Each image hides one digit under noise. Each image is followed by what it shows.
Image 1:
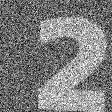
2
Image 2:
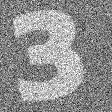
3
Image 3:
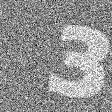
3
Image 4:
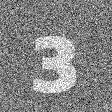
3
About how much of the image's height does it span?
half
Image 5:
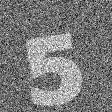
5
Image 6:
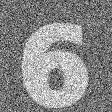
6
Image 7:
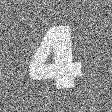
4
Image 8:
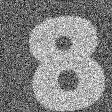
8
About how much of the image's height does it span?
nearly all
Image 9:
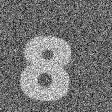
8
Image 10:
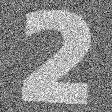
2
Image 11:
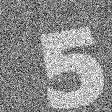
5
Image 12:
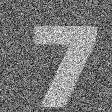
7
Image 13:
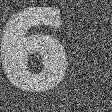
6
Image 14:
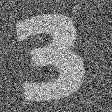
3
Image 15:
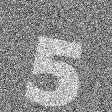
5
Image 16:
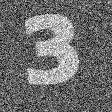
3
